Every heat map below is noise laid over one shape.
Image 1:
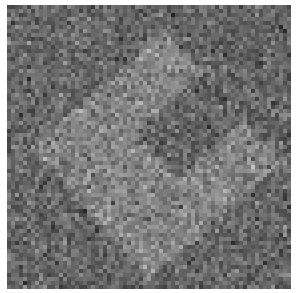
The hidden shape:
square with a notch
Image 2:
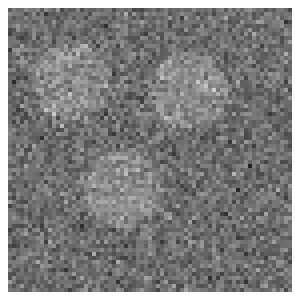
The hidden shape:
three dots
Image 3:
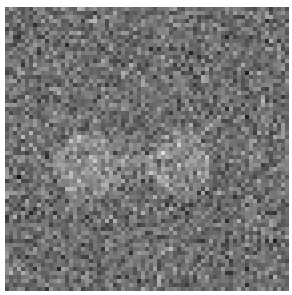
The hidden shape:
dumbbell
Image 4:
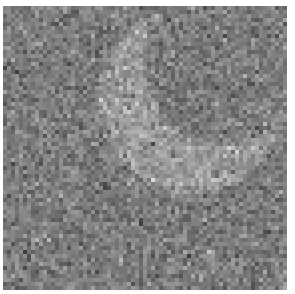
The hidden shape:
crescent
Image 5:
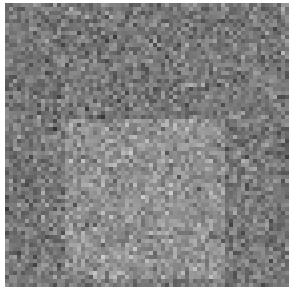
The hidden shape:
square
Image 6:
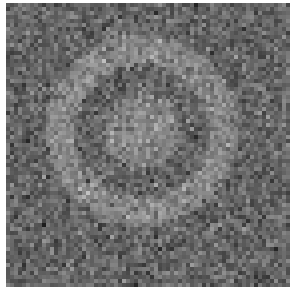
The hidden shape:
bullseye
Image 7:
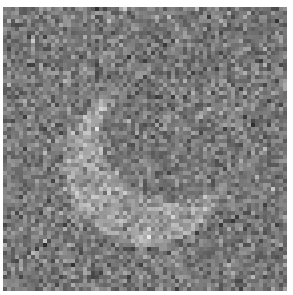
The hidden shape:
crescent
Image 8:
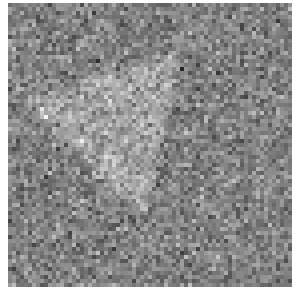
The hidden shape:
triangle
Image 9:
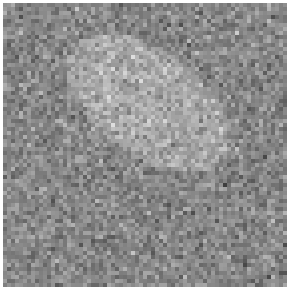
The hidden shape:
ellipse
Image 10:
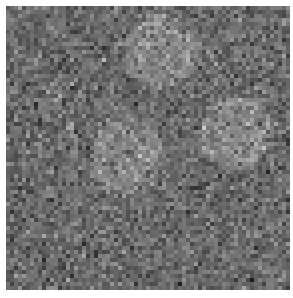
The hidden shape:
three dots
